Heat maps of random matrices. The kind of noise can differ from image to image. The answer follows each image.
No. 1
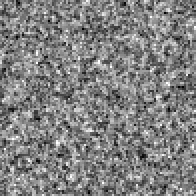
blotchy
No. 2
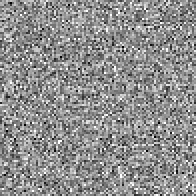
low rank plus noise
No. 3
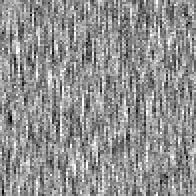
streaked along the columns
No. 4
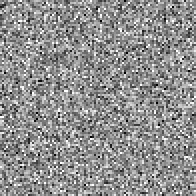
independent entries
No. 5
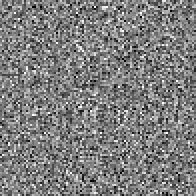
low rank plus noise
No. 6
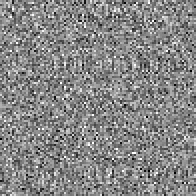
low rank plus noise
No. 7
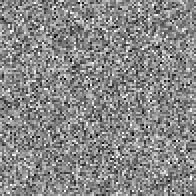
independent entries
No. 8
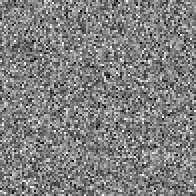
independent entries
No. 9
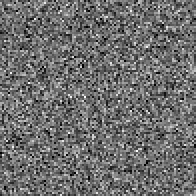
independent entries
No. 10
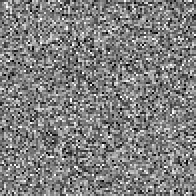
independent entries
